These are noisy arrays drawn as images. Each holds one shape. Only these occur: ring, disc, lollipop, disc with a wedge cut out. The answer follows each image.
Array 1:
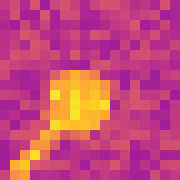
lollipop
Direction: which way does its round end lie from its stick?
up and right
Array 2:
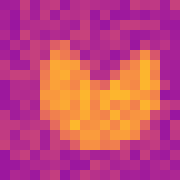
disc with a wedge cut out
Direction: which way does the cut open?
up
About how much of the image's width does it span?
two thirds
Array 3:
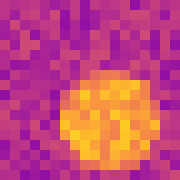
disc
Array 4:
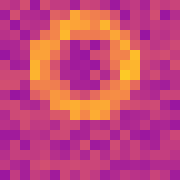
ring
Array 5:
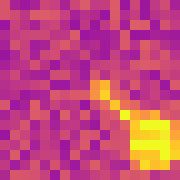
lollipop
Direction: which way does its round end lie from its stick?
down and right
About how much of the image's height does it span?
half
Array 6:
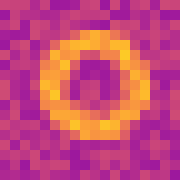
ring
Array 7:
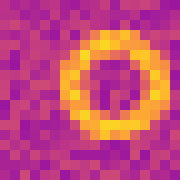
ring
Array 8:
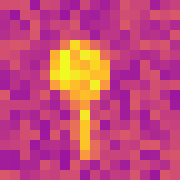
lollipop
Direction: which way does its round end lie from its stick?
up
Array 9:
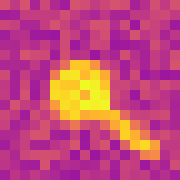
lollipop
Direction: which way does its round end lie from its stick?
up and left
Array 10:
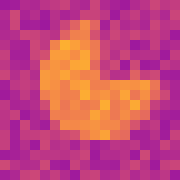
disc with a wedge cut out
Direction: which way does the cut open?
up and right
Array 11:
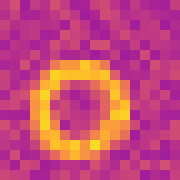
ring
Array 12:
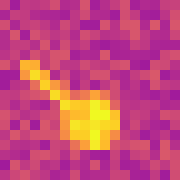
lollipop
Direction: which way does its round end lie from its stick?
down and right
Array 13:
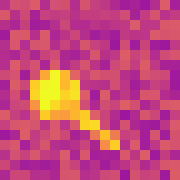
lollipop
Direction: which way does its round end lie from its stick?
up and left
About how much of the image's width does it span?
half
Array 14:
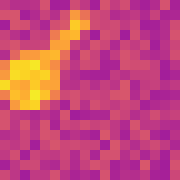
lollipop
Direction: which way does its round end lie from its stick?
down and left
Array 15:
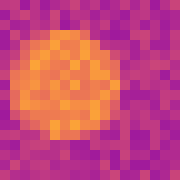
disc
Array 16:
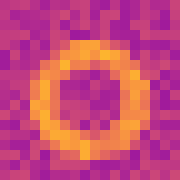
ring
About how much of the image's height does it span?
two thirds
